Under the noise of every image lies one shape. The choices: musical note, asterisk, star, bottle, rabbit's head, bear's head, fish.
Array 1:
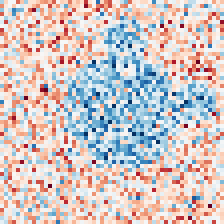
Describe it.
blue bear's head
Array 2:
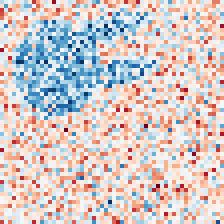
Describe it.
blue rabbit's head
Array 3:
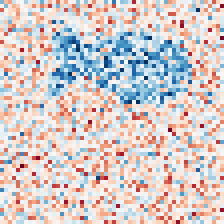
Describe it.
blue fish
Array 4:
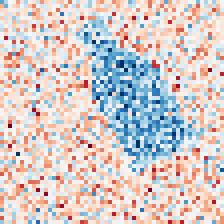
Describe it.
blue bottle
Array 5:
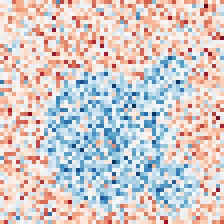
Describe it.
blue bear's head
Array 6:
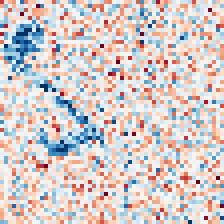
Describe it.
blue musical note
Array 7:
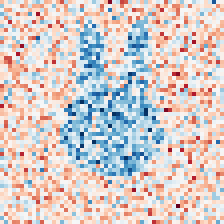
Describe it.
blue rabbit's head
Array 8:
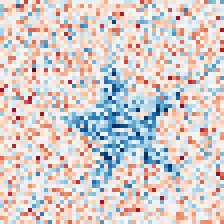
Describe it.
blue star
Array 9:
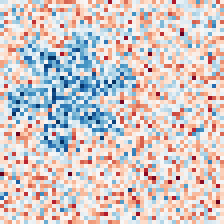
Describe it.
blue asterisk
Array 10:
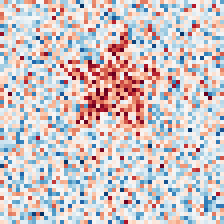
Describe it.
red star
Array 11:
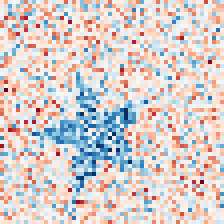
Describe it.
blue star
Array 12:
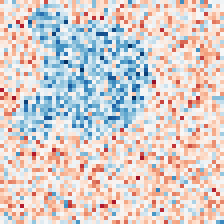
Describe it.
blue bear's head
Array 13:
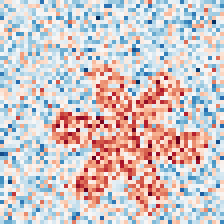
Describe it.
red asterisk
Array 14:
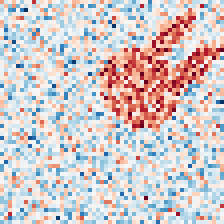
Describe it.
red rabbit's head
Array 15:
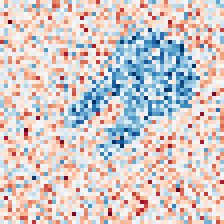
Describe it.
blue rabbit's head
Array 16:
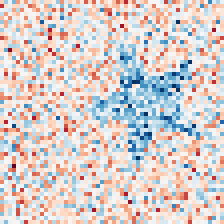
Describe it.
blue star
